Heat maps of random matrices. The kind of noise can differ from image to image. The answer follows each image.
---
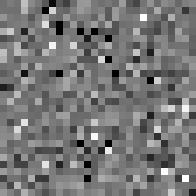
heavy tails
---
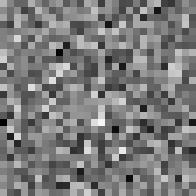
independent entries
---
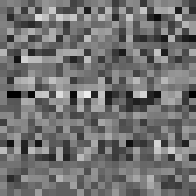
rows of uneven size
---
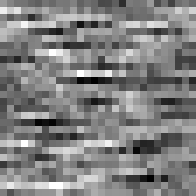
streaked along the rows
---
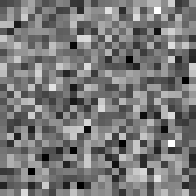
independent entries
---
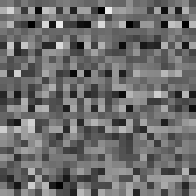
rows of uneven size
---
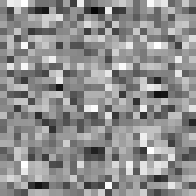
low rank plus noise
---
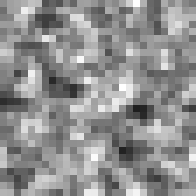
blotchy
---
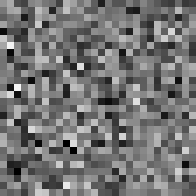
independent entries
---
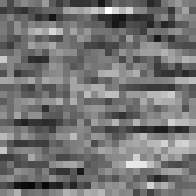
streaked along the rows
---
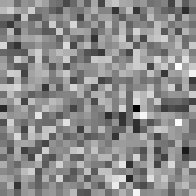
independent entries
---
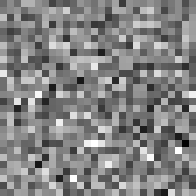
independent entries
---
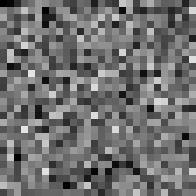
independent entries
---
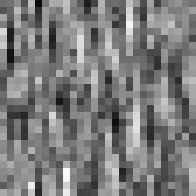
streaked along the columns
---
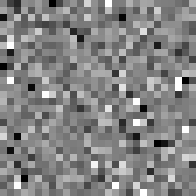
heavy tails
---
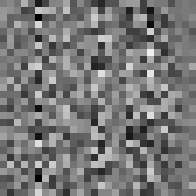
columns of uneven size
